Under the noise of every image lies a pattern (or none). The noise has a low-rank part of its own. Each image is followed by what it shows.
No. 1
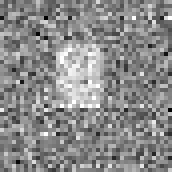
one block
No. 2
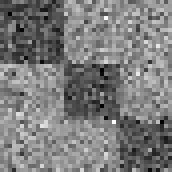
blocks along the diagonal
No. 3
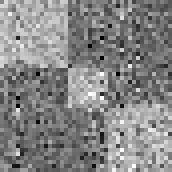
blocks along the diagonal
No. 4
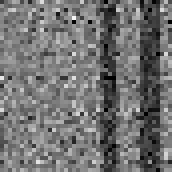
bands of columns
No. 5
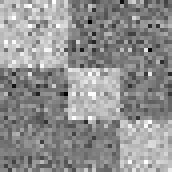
blocks along the diagonal
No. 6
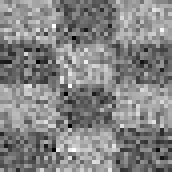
a checkerboard
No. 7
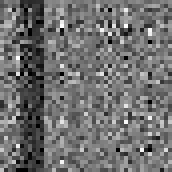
one band of columns
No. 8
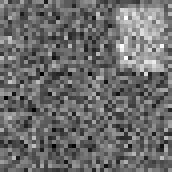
one block
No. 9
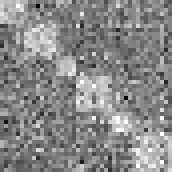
blocks along the diagonal
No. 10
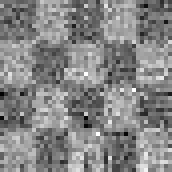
a checkerboard
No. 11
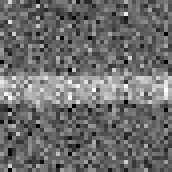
one band of rows
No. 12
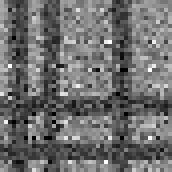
bands of rows crossing bands of columns
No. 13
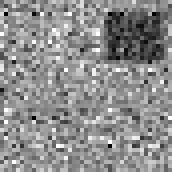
one block
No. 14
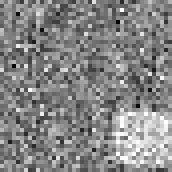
one block
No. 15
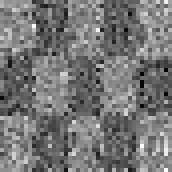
a checkerboard
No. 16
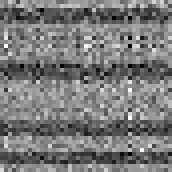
bands of rows
